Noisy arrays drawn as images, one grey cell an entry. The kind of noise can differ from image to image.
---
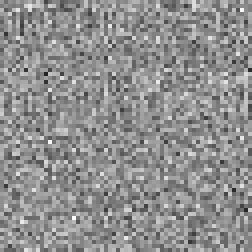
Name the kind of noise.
low rank plus noise
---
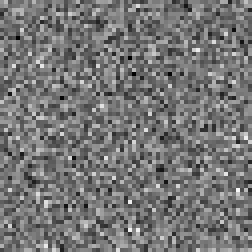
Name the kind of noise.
independent entries
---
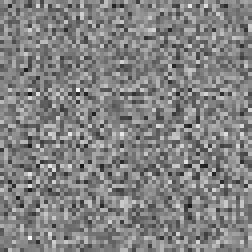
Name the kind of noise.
low rank plus noise
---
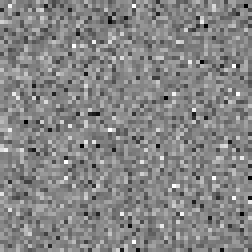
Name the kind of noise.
heavy tails
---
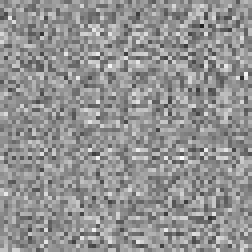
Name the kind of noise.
low rank plus noise
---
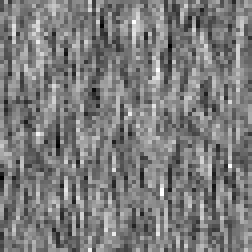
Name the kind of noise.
streaked along the columns
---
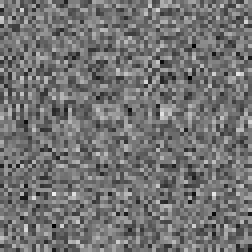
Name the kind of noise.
low rank plus noise
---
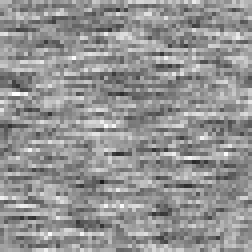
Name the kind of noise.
streaked along the rows
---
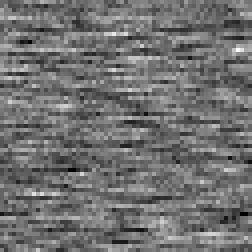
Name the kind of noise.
streaked along the rows
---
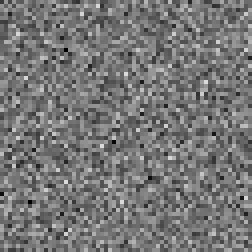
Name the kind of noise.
independent entries
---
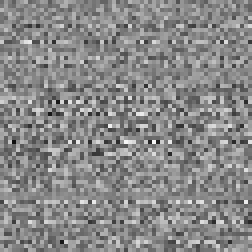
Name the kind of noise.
rows of uneven size
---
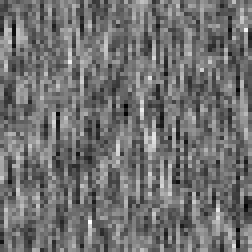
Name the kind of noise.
streaked along the columns
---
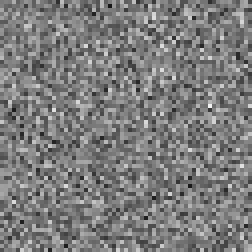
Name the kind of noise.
independent entries
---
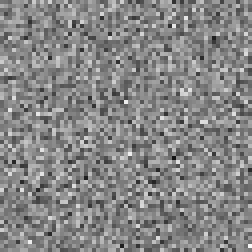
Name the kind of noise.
independent entries
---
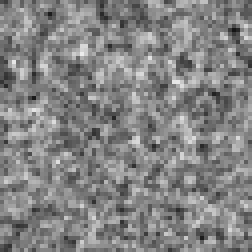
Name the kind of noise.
blotchy
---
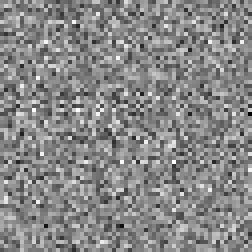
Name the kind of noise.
low rank plus noise
